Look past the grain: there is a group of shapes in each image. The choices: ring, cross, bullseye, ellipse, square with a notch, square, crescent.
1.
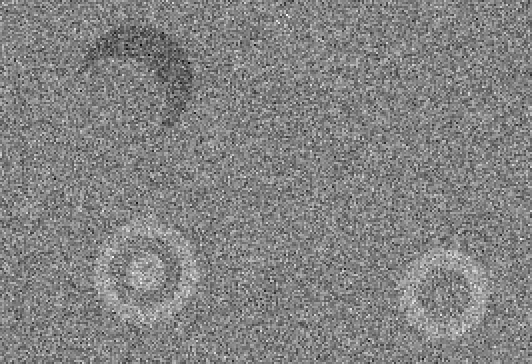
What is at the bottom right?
ring
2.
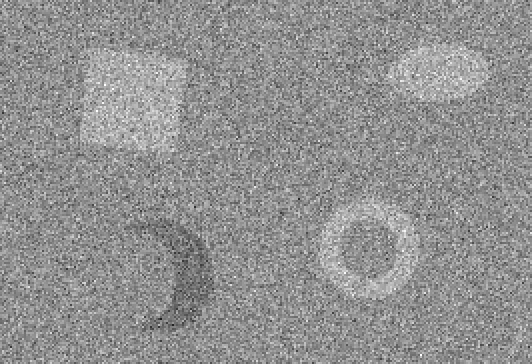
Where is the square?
top left
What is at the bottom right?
ring
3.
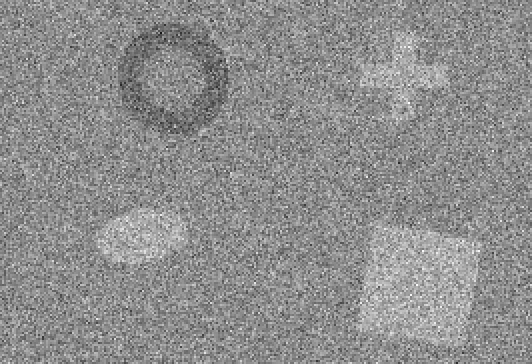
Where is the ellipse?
bottom left
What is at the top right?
cross
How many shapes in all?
4
